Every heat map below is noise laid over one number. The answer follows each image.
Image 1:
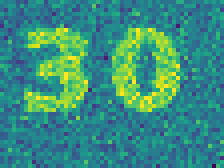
30
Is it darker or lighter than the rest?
lighter
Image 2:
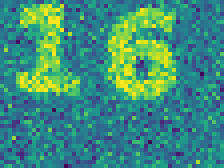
16
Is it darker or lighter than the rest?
lighter
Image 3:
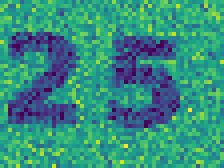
25
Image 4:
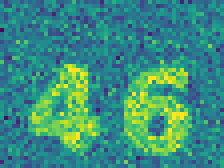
46
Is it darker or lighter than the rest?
lighter
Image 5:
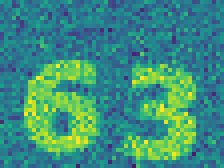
63
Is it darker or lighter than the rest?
lighter
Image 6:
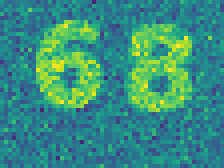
68
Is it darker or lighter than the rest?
lighter
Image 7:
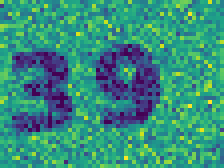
39
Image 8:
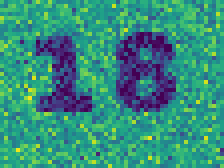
18
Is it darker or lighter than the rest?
darker
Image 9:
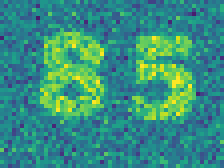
85
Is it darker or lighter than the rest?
lighter
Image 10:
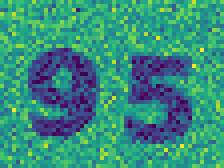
95
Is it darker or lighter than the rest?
darker
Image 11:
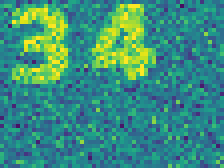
34
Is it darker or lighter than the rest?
lighter
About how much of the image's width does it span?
two thirds
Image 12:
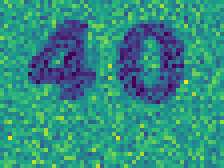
40
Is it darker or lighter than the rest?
darker
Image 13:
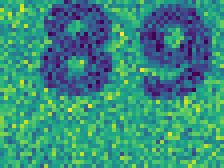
89
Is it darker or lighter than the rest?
darker
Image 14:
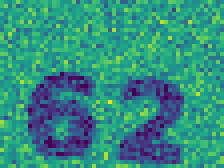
62
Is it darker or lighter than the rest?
darker
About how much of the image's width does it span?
two thirds
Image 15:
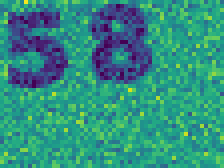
58
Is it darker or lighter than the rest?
darker
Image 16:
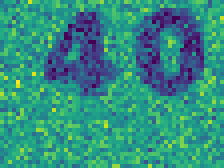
40
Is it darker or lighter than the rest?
darker
